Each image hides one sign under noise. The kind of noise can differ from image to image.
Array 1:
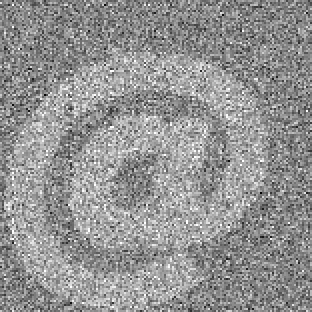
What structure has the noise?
low rank plus noise
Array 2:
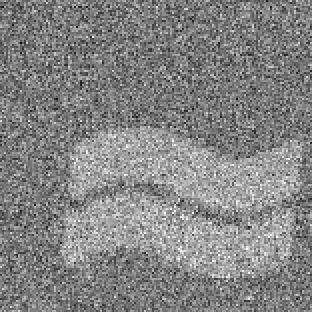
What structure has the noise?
low rank plus noise
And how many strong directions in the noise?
three or four
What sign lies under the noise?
approximately sign
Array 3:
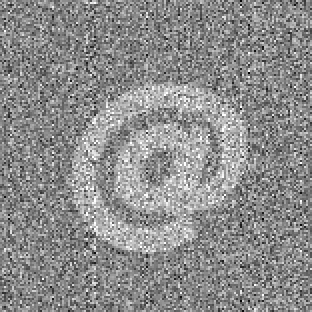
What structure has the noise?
columns of uneven size
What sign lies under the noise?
at sign
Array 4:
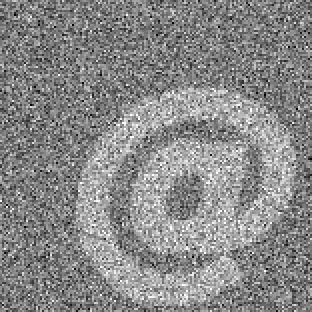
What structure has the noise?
independent entries
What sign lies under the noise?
at sign
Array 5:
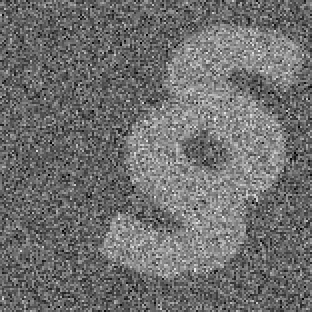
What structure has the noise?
independent entries
